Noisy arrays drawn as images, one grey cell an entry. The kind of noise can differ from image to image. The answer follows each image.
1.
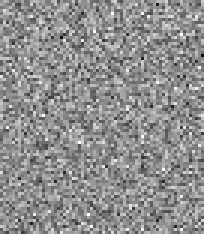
independent entries
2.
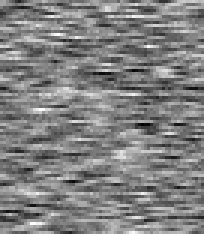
streaked along the rows
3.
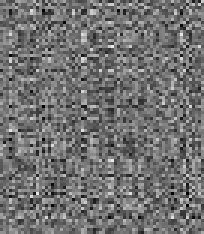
low rank plus noise
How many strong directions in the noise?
two
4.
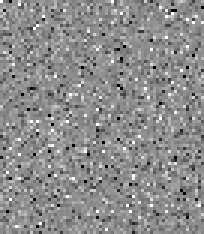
heavy tails
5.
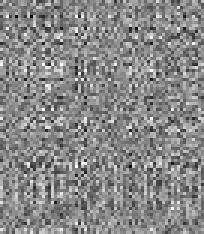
low rank plus noise
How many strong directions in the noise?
three or four
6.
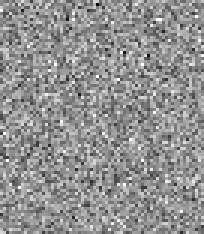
independent entries
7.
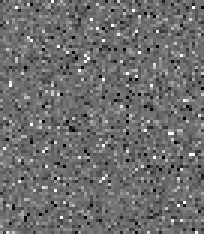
heavy tails
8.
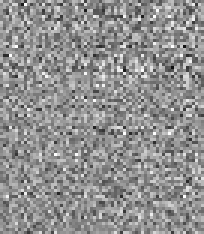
low rank plus noise
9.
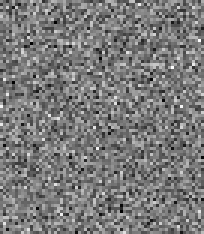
independent entries
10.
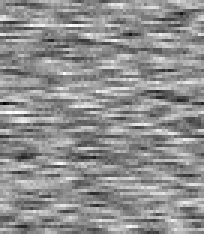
streaked along the rows
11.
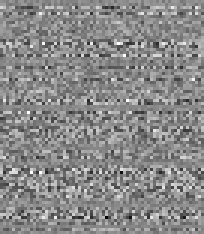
rows of uneven size
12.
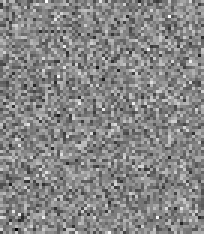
independent entries
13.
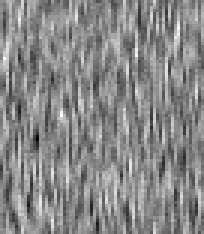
streaked along the columns
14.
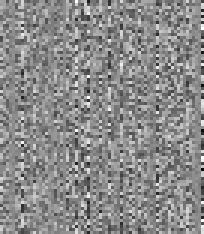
columns of uneven size
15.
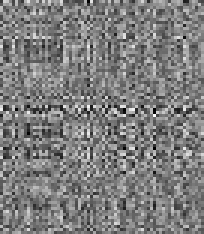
low rank plus noise
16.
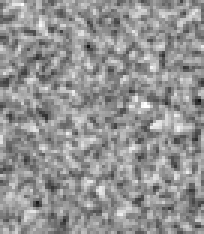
blotchy
